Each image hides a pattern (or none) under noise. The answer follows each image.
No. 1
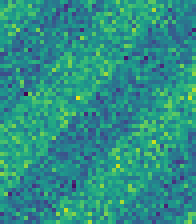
diagonal stripes
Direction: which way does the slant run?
bottom left to top right
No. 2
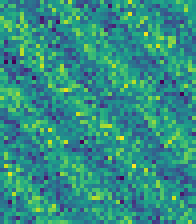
diagonal stripes
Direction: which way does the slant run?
top left to bottom right
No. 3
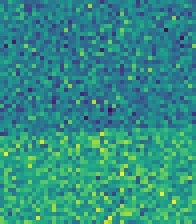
a sharp edge
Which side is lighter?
bottom
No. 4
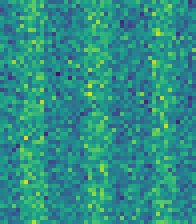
vertical stripes
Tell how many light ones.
3
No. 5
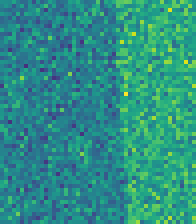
a sharp edge
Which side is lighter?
right
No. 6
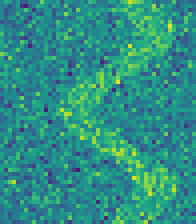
a wavy band
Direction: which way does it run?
top to bottom
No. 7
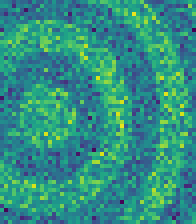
rings round one point
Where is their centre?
middle left
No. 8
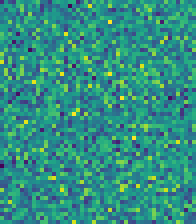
only noise
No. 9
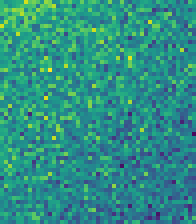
a smooth slope
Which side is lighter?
top left
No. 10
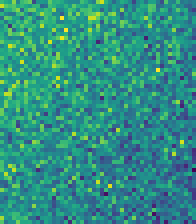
a smooth slope
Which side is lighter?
top left
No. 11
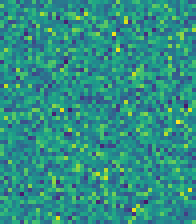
only noise
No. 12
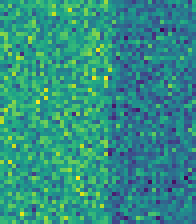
a sharp edge
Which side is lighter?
left
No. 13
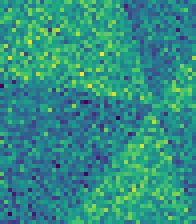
spokes from one point
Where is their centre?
middle right
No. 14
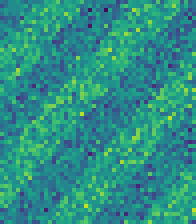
diagonal stripes
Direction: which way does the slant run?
bottom left to top right
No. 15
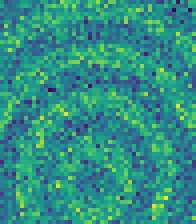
rings round one point
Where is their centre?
bottom middle
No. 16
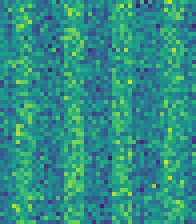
vertical stripes
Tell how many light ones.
4
